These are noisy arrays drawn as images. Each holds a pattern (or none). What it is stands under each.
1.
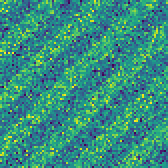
diagonal stripes
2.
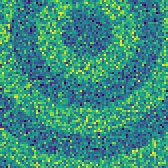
rings round one point
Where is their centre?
top middle
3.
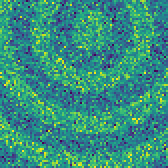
rings round one point
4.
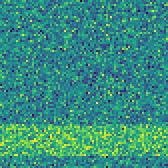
one horizontal stripe
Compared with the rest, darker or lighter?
lighter
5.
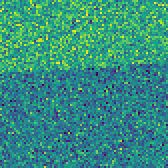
a sharp edge
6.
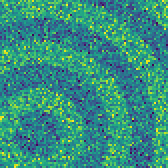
rings round one point
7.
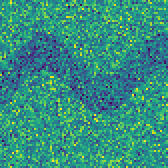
a wavy band
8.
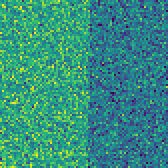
a sharp edge
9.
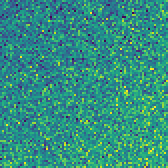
a smooth slope
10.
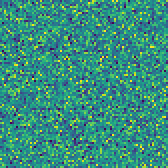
only noise
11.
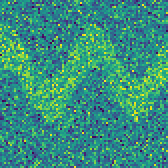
a wavy band
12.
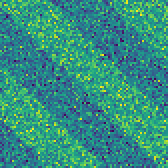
diagonal stripes
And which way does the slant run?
top left to bottom right
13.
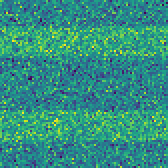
horizontal stripes
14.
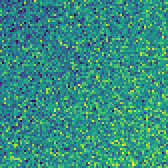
a smooth slope
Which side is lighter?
bottom right
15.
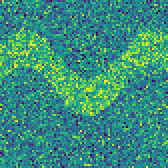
a wavy band
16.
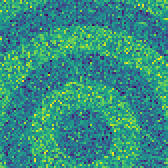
rings round one point
